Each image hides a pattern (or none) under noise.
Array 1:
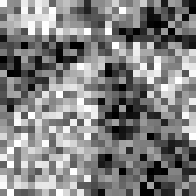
spokes from one point
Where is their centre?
top middle
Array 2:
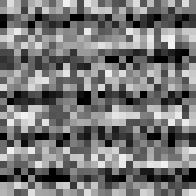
horizontal stripes
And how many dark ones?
5
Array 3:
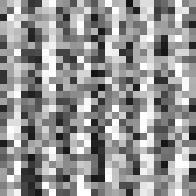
vertical stripes
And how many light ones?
6
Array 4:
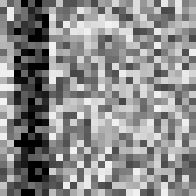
one vertical stripe
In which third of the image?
left
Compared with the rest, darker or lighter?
darker
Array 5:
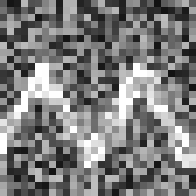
a wavy band
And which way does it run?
left to right
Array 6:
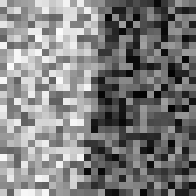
a sharp edge
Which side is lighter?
left
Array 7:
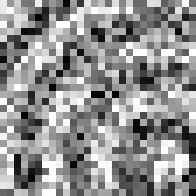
rings round one point
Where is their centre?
bottom right
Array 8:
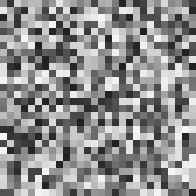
only noise
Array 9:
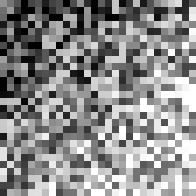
a smooth slope
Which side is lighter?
bottom right
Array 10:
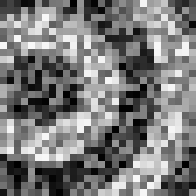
rings round one point
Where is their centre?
middle left
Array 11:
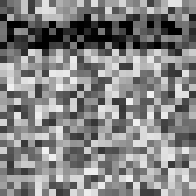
one horizontal stripe
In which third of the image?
top
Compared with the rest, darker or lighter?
darker
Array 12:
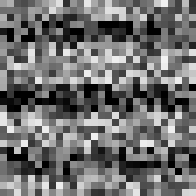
horizontal stripes
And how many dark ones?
3
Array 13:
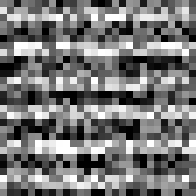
horizontal stripes
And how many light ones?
6
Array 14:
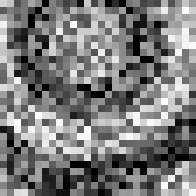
rings round one point
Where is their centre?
top middle
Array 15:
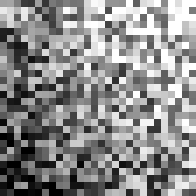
a smooth slope
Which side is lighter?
top right
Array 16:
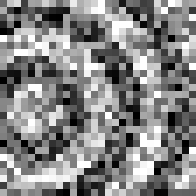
rings round one point
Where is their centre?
middle left
